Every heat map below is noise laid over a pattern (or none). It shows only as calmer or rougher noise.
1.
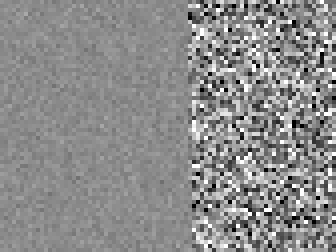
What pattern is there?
a sharp edge
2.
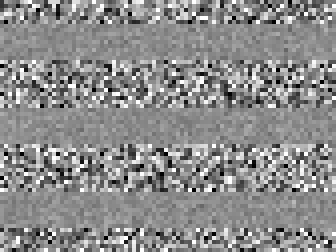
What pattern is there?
horizontal stripes
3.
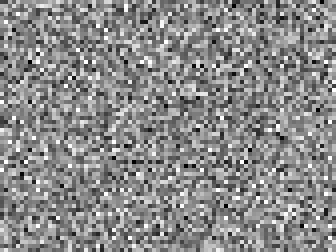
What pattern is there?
only noise
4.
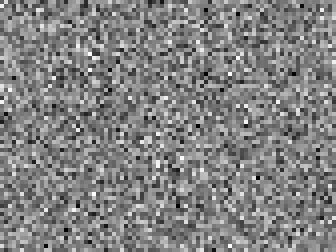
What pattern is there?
only noise
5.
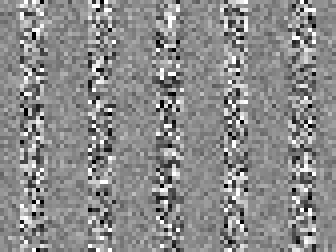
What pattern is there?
vertical stripes
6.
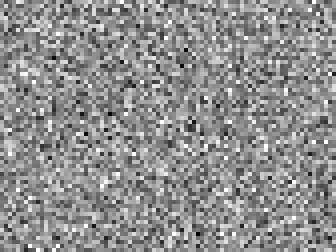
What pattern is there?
only noise
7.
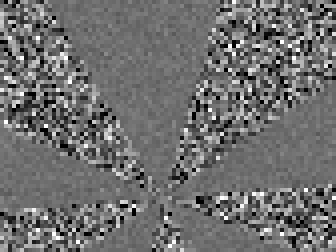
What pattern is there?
spokes from one point
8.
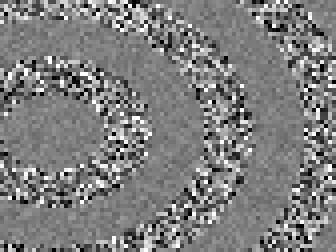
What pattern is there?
rings round one point
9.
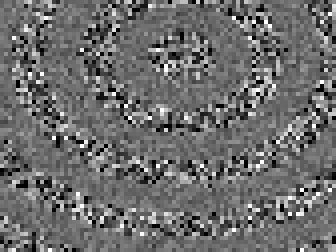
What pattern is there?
rings round one point
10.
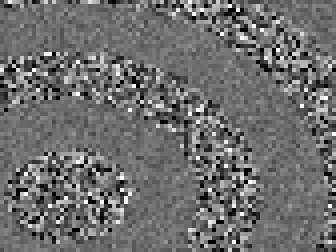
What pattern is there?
rings round one point
